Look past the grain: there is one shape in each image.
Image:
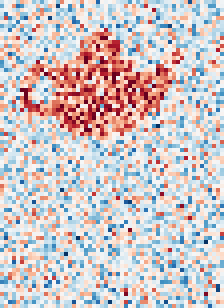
teapot
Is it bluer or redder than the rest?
redder
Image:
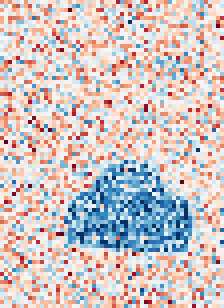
cloud
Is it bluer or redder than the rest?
bluer
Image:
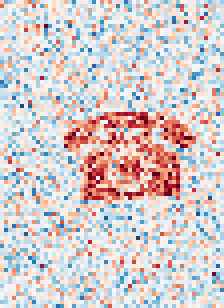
telephone
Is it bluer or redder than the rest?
redder
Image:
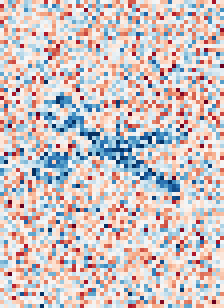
pair of scissors
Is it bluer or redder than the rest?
bluer
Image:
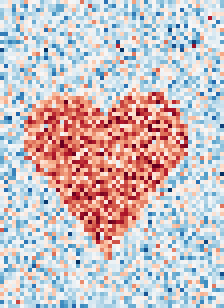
heart
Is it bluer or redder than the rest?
redder
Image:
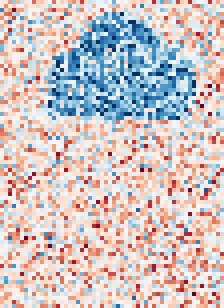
cloud
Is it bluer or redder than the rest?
bluer
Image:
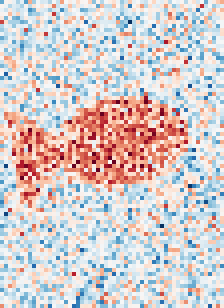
fish
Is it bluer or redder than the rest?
redder
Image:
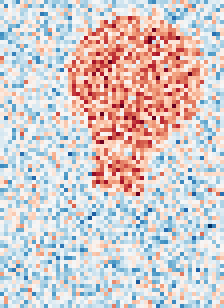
light bulb
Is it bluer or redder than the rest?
redder
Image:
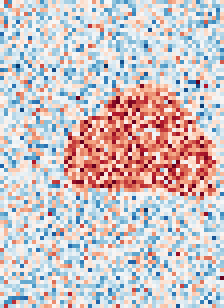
cloud
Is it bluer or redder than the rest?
redder
